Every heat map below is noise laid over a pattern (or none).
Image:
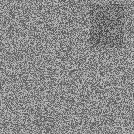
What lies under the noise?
one block
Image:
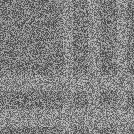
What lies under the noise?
bands of rows crossing bands of columns
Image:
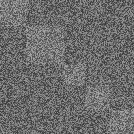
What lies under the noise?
blocks along the diagonal
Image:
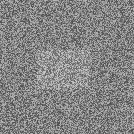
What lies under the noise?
one block
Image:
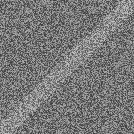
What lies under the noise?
a diagonal band
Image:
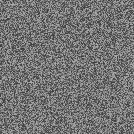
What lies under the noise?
only noise
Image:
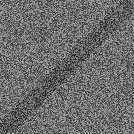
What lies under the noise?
a diagonal band
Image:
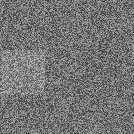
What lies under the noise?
one block
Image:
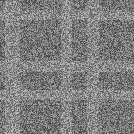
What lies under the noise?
bands of rows crossing bands of columns
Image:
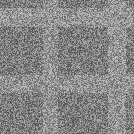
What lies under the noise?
bands of rows crossing bands of columns
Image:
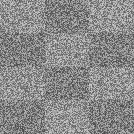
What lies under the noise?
a checkerboard
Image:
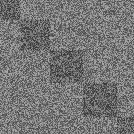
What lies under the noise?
blocks along the diagonal
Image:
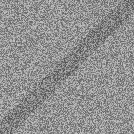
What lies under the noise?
a diagonal band
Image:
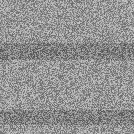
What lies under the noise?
bands of rows
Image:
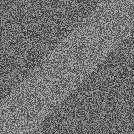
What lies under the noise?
a diagonal band
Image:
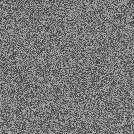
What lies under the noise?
only noise
